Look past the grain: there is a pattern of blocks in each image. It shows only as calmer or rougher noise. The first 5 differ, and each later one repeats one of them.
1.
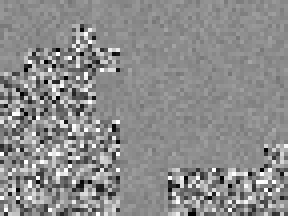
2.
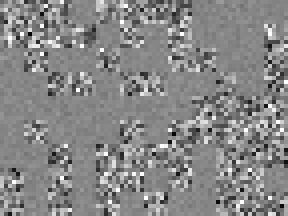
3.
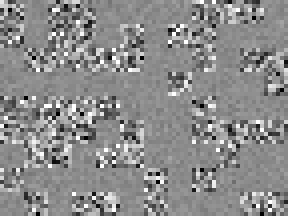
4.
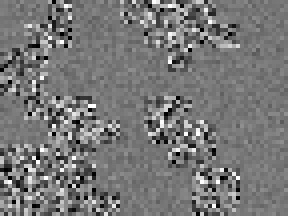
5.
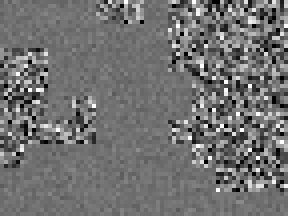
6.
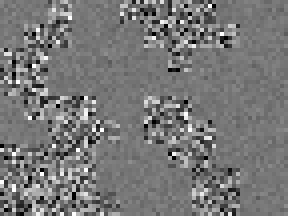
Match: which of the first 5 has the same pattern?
4
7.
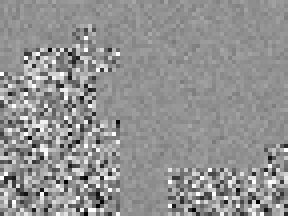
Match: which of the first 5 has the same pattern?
1
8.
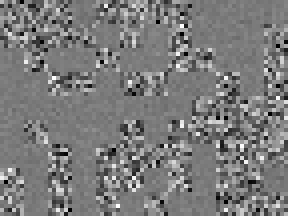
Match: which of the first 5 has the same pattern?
2
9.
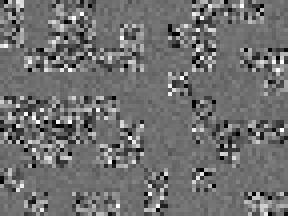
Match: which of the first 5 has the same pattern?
3
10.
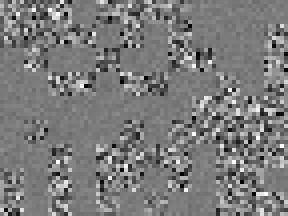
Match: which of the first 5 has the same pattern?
2
